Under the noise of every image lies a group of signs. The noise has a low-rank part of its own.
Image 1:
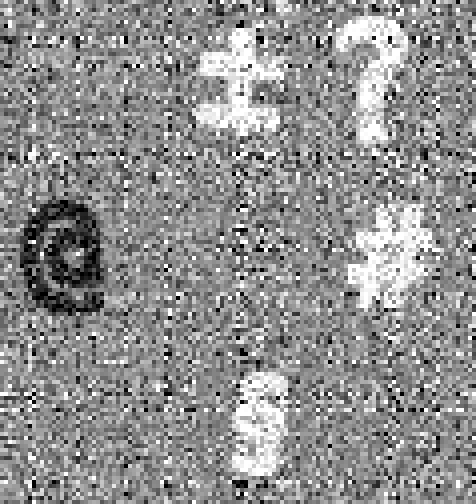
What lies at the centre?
nothing
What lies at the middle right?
hash sign
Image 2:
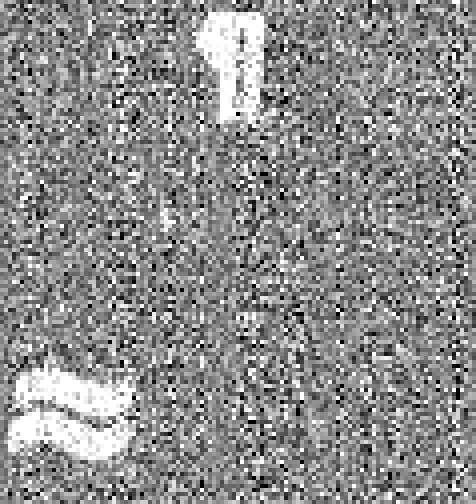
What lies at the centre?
nothing
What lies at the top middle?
pilcrow
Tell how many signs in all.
2
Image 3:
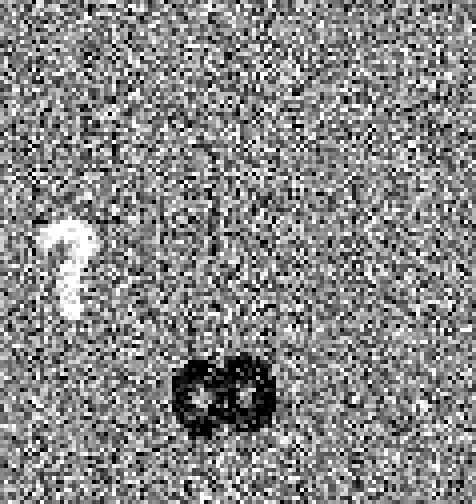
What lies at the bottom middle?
infinity sign
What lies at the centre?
nothing
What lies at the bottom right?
nothing
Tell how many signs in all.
2
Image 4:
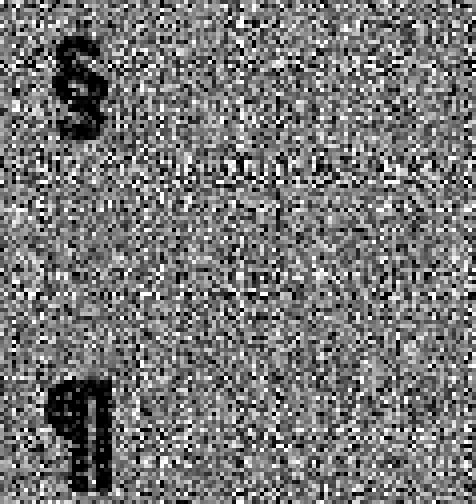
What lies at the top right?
nothing
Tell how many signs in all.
2
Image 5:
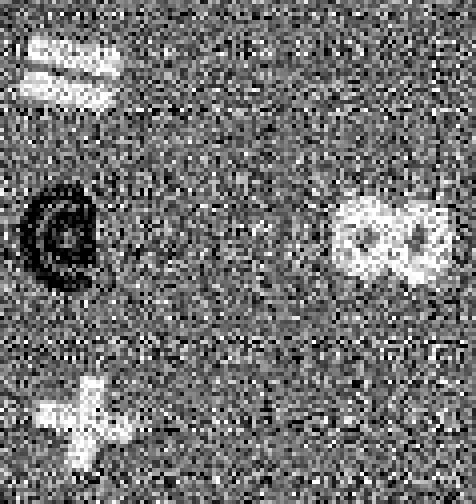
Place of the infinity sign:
middle right
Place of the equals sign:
top left
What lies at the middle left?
at sign
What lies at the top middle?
nothing
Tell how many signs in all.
4
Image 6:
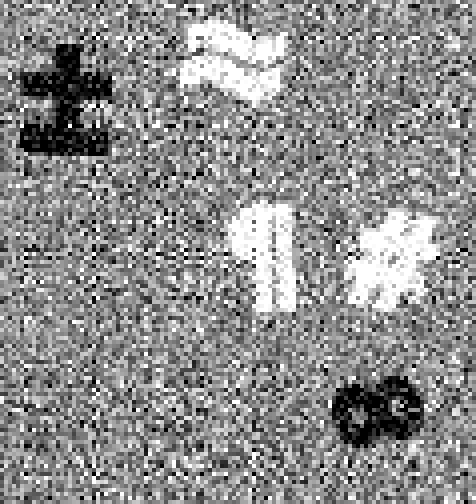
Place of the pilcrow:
centre
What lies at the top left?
plus-minus sign
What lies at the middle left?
nothing
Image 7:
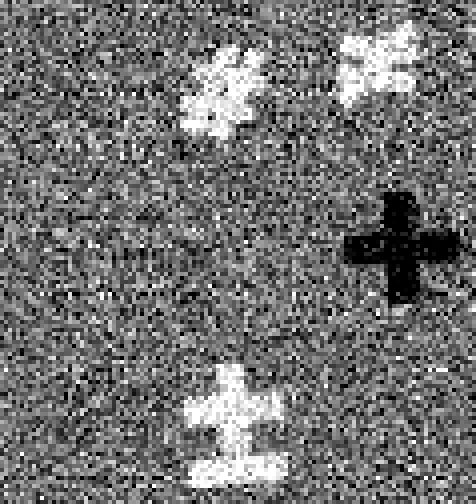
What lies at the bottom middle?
plus-minus sign
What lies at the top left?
nothing
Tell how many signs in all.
4
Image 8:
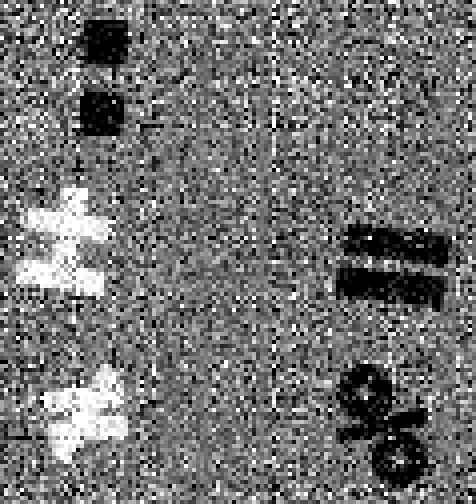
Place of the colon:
top left
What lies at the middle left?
plus-minus sign
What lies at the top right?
nothing
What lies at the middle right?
equals sign
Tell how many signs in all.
5
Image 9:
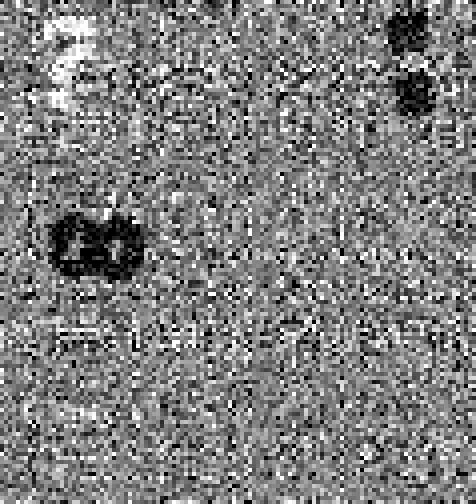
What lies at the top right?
colon
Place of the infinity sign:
middle left
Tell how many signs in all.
3
